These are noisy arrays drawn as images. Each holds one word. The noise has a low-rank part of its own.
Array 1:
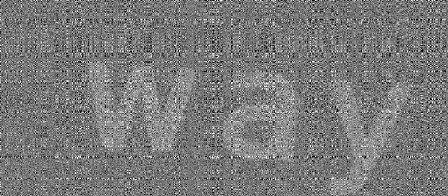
way
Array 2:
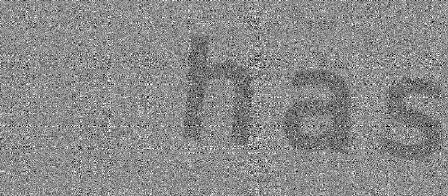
has
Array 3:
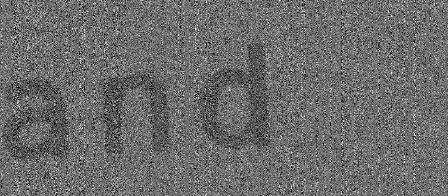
and
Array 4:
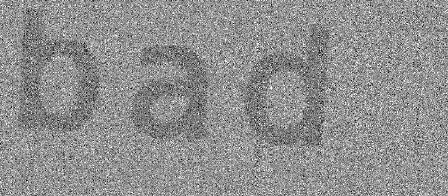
bad
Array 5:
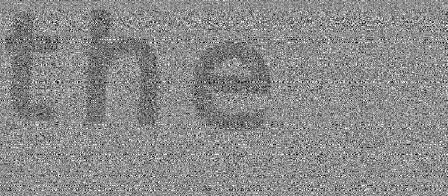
the
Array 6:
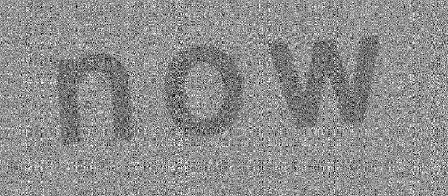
now
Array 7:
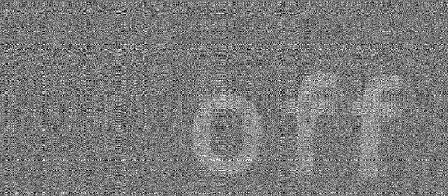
off
